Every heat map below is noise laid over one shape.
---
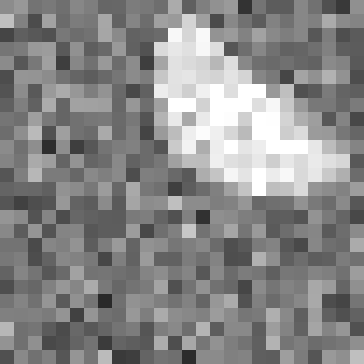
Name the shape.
half disc
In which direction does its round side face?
down and left
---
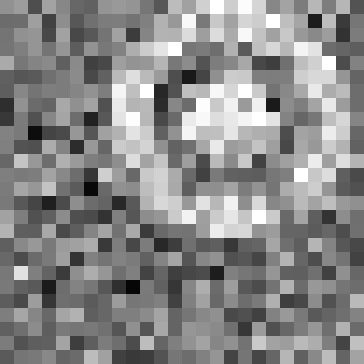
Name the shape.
bullseye
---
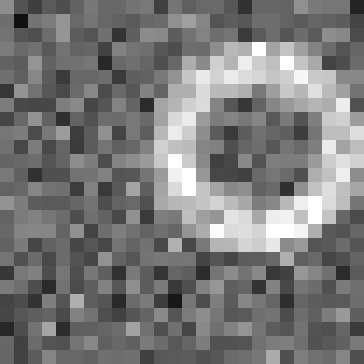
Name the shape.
ring
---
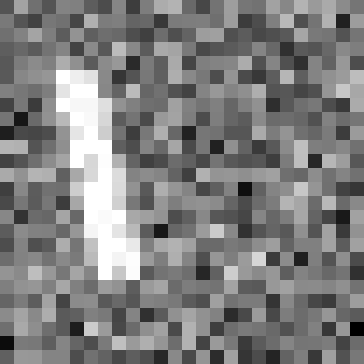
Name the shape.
bar
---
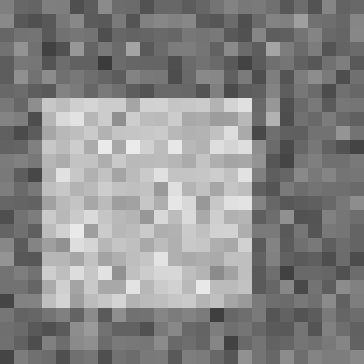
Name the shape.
square
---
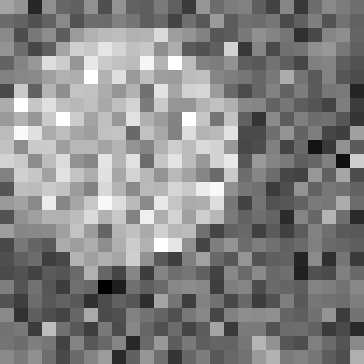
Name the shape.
disc
